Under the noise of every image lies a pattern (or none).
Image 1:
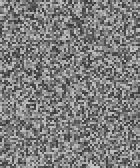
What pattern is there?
only noise
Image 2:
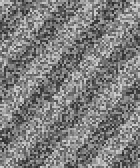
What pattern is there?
diagonal stripes
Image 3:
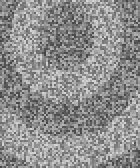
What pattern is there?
rings round one point
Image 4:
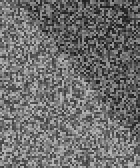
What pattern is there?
a sharp edge
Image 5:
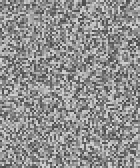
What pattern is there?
only noise
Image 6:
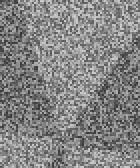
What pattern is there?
spokes from one point
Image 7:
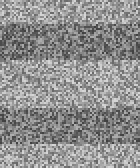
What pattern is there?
horizontal stripes
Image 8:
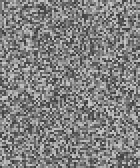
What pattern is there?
only noise
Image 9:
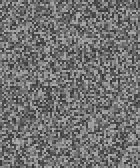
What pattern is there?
only noise
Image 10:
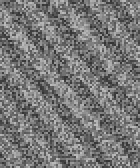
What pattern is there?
diagonal stripes
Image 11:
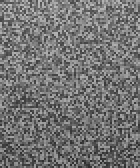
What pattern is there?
a smooth slope
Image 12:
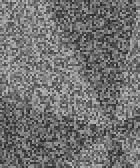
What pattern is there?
spokes from one point
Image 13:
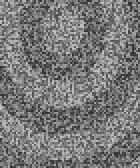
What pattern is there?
rings round one point
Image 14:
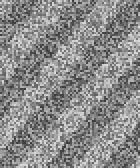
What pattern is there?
diagonal stripes
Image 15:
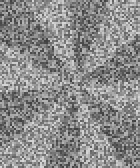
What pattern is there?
spokes from one point
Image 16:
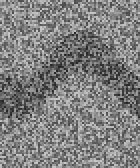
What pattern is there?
a wavy band
